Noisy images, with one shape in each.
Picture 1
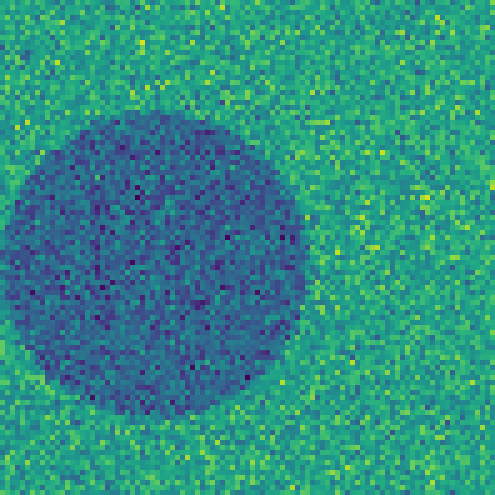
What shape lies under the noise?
disc
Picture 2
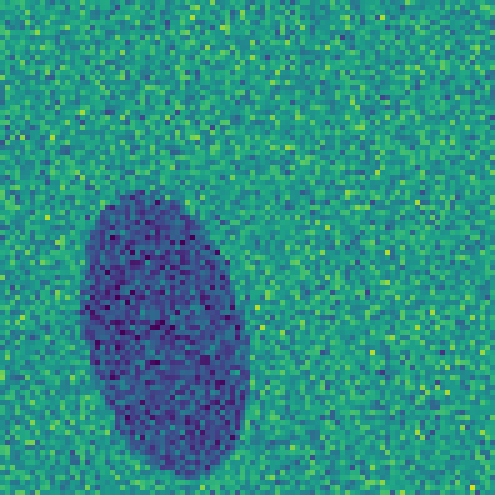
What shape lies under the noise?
ellipse
